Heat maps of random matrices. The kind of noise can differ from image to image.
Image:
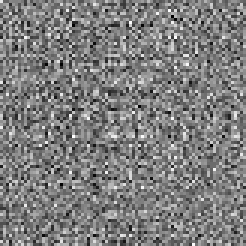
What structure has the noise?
low rank plus noise
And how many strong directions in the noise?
three or four
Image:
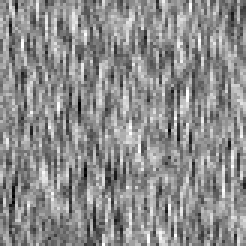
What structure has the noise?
streaked along the columns
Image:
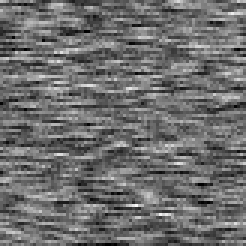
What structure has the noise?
streaked along the rows
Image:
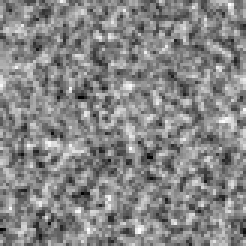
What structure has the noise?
blotchy
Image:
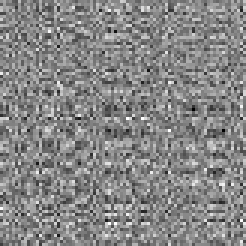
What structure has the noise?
low rank plus noise
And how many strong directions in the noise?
one
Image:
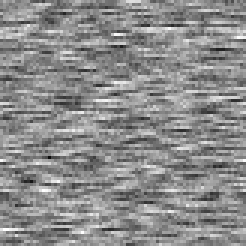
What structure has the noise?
streaked along the rows
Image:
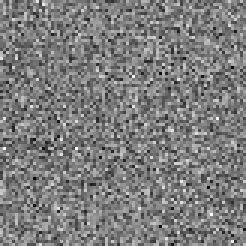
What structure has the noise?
independent entries
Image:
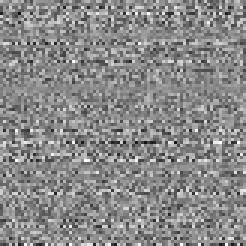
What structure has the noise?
rows of uneven size
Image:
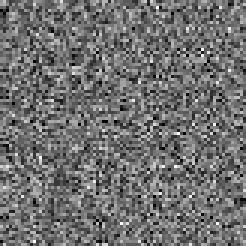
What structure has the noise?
low rank plus noise
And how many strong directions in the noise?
five to eight
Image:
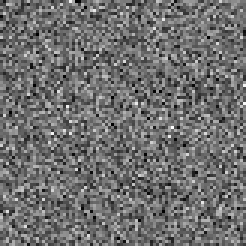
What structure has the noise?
independent entries
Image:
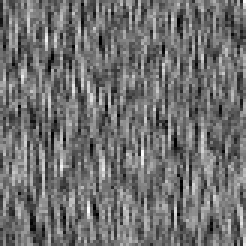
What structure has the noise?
streaked along the columns
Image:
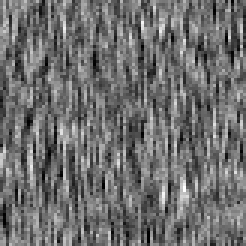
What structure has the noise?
streaked along the columns
